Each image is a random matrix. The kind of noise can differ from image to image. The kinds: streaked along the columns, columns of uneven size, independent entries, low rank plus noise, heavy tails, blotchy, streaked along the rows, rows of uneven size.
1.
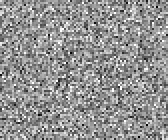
independent entries
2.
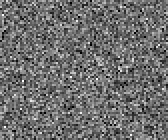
independent entries
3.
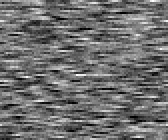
streaked along the rows
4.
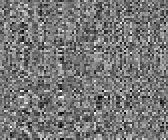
low rank plus noise
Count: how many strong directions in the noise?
three or four
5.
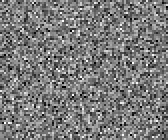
independent entries
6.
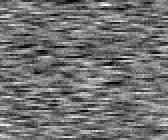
streaked along the rows
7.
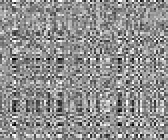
low rank plus noise
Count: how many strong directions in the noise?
one
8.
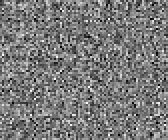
low rank plus noise
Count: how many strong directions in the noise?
five to eight
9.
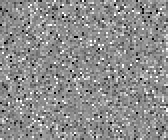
heavy tails
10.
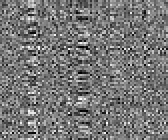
low rank plus noise
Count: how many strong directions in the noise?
three or four
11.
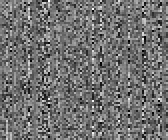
columns of uneven size
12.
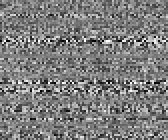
rows of uneven size
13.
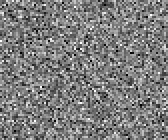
independent entries
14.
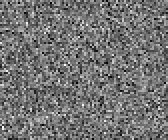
independent entries
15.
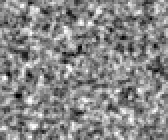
blotchy
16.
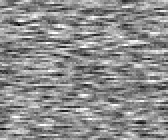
streaked along the rows
